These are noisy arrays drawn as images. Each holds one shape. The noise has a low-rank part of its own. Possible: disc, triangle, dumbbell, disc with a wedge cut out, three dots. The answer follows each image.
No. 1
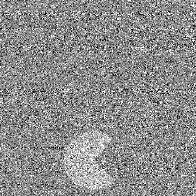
disc with a wedge cut out
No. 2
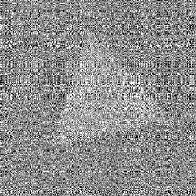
triangle
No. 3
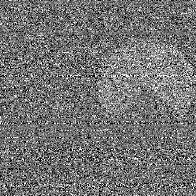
disc with a wedge cut out
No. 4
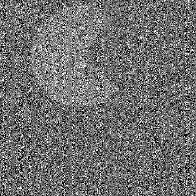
disc with a wedge cut out
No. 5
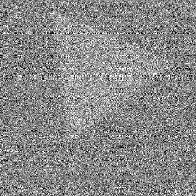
triangle
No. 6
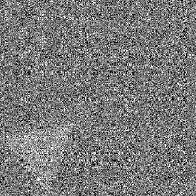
triangle
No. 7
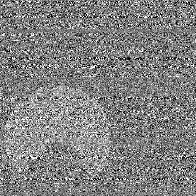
disc with a wedge cut out
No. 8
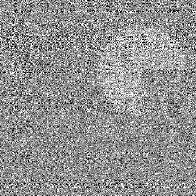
disc with a wedge cut out
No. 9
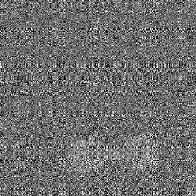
dumbbell
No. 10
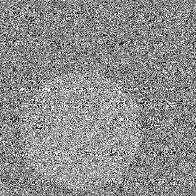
disc
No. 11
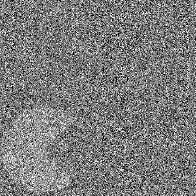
disc with a wedge cut out
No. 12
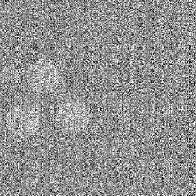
three dots
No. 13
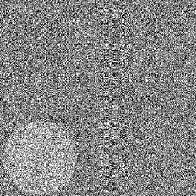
disc
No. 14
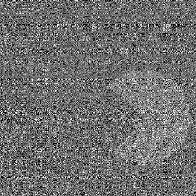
disc with a wedge cut out
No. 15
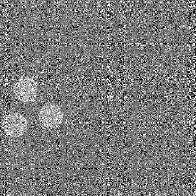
three dots
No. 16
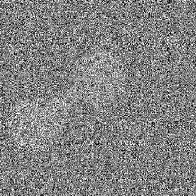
dumbbell
